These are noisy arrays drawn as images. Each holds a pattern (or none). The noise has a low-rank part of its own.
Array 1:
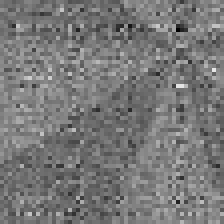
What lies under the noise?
spokes from one point
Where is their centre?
top right
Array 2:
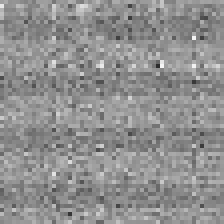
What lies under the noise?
horizontal stripes
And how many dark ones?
4
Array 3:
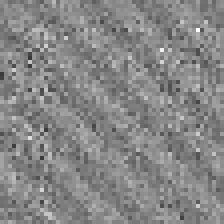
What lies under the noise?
diagonal stripes
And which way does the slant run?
top left to bottom right
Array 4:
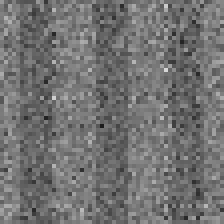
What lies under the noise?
vertical stripes
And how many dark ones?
3
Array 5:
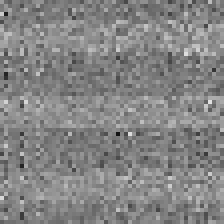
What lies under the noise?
horizontal stripes
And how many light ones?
3
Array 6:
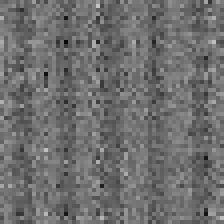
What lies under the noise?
vertical stripes
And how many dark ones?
5
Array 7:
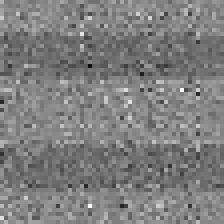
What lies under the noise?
horizontal stripes
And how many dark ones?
2
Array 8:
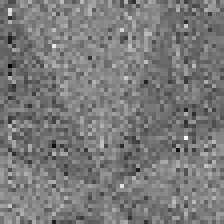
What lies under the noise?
spokes from one point
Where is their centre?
bottom middle
